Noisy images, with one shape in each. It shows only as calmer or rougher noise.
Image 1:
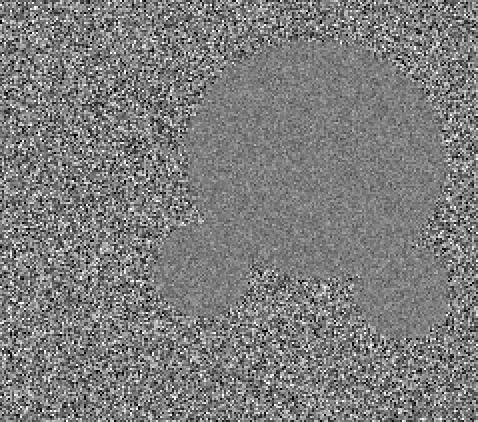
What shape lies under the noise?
bear's head
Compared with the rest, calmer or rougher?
calmer
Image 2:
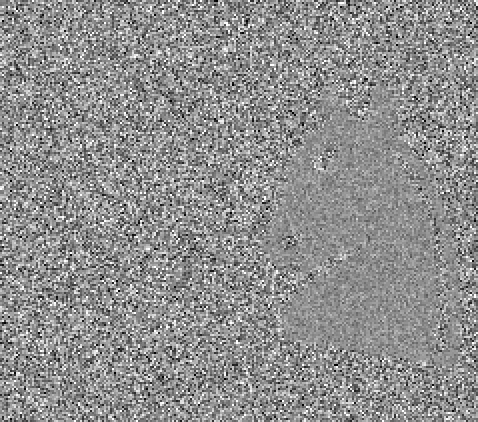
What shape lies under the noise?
chess knight
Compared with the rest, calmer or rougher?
calmer
